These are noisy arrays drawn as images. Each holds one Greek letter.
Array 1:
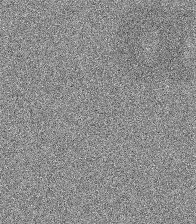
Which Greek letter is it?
alpha
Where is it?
top right
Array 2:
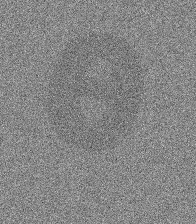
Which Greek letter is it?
theta
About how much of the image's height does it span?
half
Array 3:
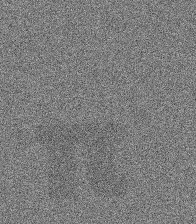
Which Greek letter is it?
pi
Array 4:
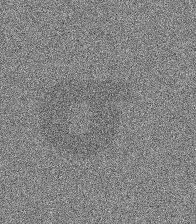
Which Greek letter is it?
sigma
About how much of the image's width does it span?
half
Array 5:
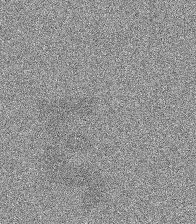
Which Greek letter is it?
xi
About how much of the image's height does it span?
half
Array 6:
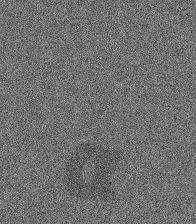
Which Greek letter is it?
alpha
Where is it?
bottom middle
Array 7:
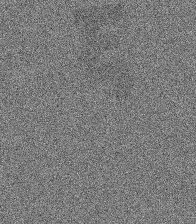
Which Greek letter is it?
xi
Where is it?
top middle
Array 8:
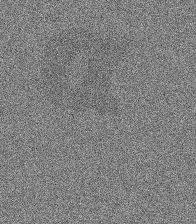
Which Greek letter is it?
alpha
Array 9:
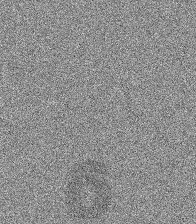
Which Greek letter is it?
delta
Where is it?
bottom middle
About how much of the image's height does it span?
a quarter
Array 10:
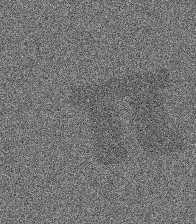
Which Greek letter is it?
pi
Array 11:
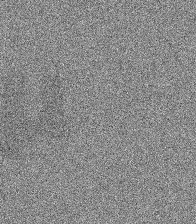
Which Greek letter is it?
mu
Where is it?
middle left
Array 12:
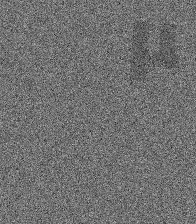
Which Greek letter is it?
mu
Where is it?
top right
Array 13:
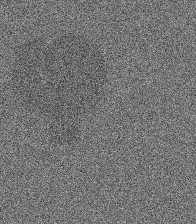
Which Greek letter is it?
phi
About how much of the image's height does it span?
half
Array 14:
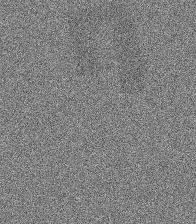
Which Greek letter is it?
eta
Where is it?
top middle
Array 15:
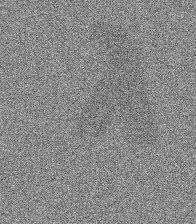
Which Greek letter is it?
lambda
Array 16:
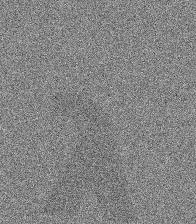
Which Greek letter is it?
lambda
